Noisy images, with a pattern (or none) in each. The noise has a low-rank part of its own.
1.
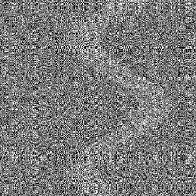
a wavy band
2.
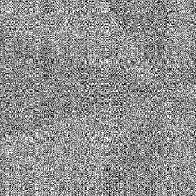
spokes from one point
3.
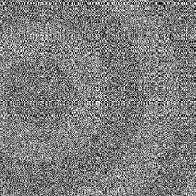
rings round one point
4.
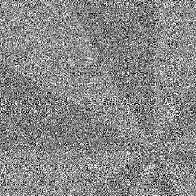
spokes from one point
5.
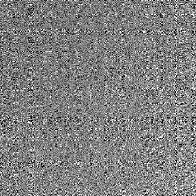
a smooth slope
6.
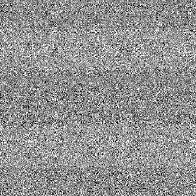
horizontal stripes
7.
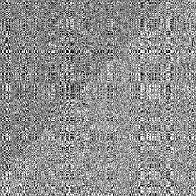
a sharp edge
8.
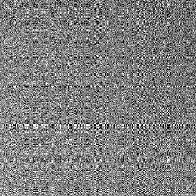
a smooth slope
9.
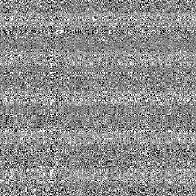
horizontal stripes
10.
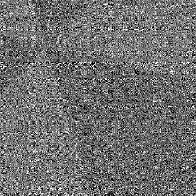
spokes from one point
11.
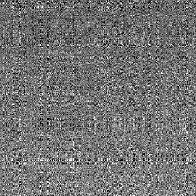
a smooth slope
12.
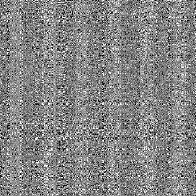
vertical stripes
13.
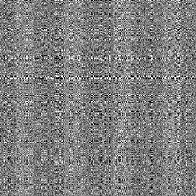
vertical stripes
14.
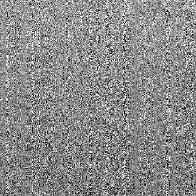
a smooth slope
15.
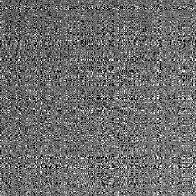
a smooth slope
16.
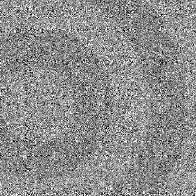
rings round one point
